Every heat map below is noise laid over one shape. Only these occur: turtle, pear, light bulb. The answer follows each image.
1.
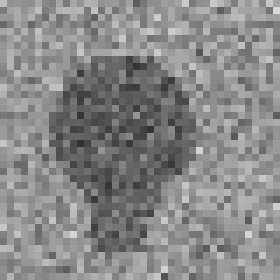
light bulb
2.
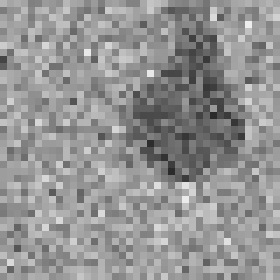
pear
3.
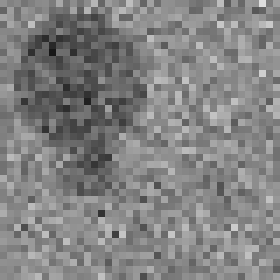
light bulb
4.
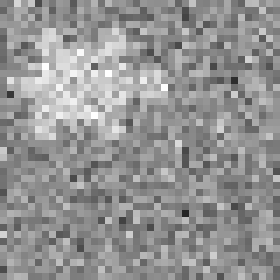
turtle
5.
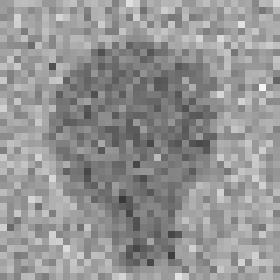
light bulb
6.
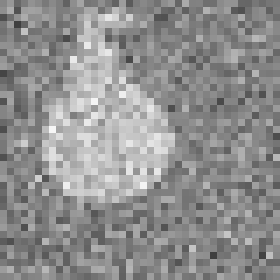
pear
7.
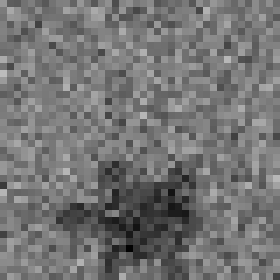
turtle
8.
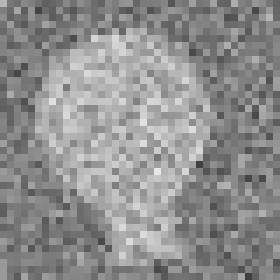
light bulb
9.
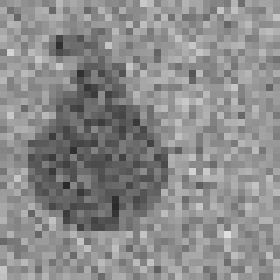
pear
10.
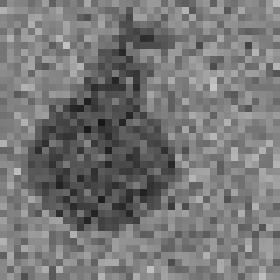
pear
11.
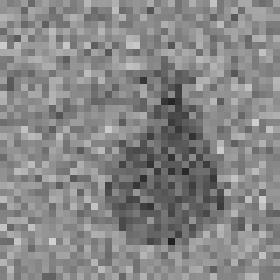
pear
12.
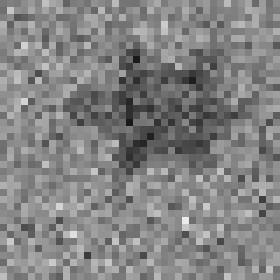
turtle
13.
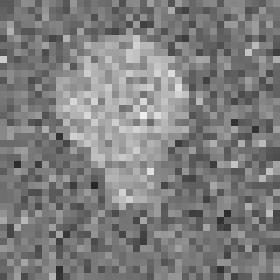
light bulb
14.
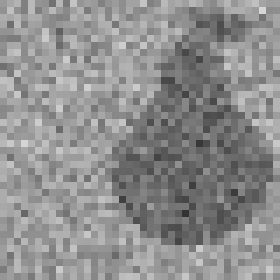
pear
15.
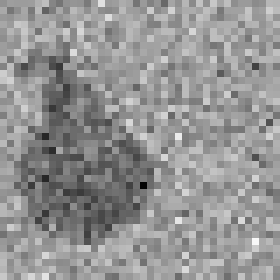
pear
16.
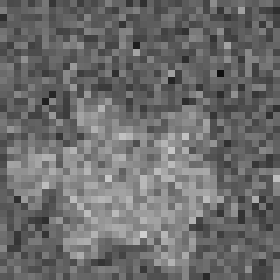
turtle
